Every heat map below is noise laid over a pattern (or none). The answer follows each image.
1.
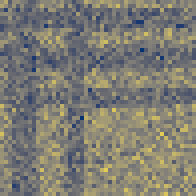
bands of rows crossing bands of columns
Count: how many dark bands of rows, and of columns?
3 and 2
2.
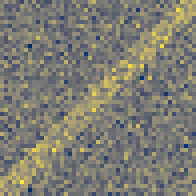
a diagonal band
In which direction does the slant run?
bottom left to top right
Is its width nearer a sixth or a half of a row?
a sixth
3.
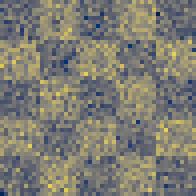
a checkerboard
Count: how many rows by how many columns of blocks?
5 by 5
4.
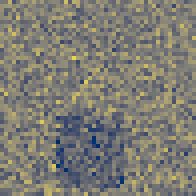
one block
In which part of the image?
bottom middle
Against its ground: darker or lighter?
darker
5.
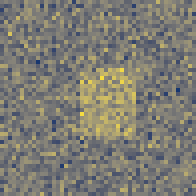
one block
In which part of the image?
centre
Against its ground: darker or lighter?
lighter
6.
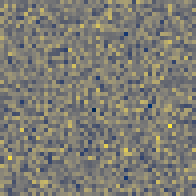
only noise
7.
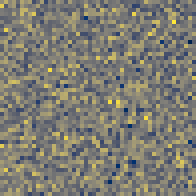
only noise
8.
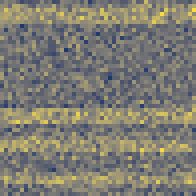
bands of rows
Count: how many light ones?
4
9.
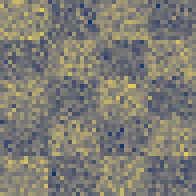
a checkerboard
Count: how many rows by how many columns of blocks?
5 by 4
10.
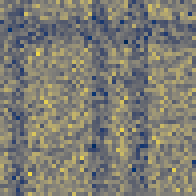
bands of rows crossing bands of columns
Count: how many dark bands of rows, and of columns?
1 and 3
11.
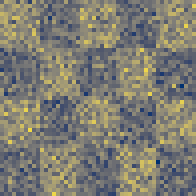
a checkerboard
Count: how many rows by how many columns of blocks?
4 by 5
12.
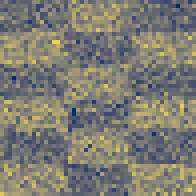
a checkerboard
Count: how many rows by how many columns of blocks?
6 by 3
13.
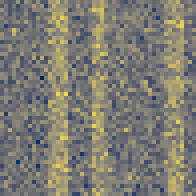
bands of columns
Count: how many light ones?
3
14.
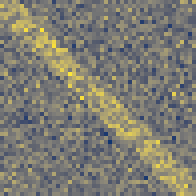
a diagonal band
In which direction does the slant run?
top left to bottom right
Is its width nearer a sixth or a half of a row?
a sixth
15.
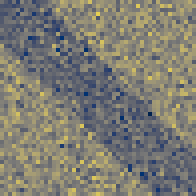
a diagonal band
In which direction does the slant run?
top left to bottom right
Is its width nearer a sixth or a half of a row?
a half
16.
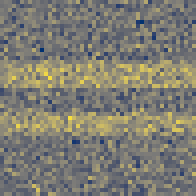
bands of rows
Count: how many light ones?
2
